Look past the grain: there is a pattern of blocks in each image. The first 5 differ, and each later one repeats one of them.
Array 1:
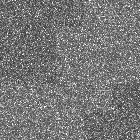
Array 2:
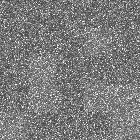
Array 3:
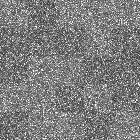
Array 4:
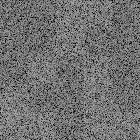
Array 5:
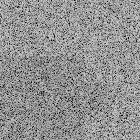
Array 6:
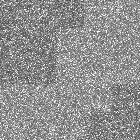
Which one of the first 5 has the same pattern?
1
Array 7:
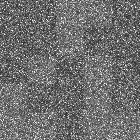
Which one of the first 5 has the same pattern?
4
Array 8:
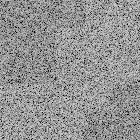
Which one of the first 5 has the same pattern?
1
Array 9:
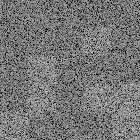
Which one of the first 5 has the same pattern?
2
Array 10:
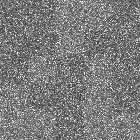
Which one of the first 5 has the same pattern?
4
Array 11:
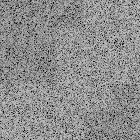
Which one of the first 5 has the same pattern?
1
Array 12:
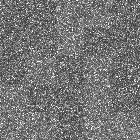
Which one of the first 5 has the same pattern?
4
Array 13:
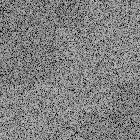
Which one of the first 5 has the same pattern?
1
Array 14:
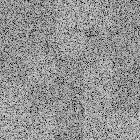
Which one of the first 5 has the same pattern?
4
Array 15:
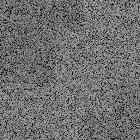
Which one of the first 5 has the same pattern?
1
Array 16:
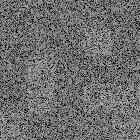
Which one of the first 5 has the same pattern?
2
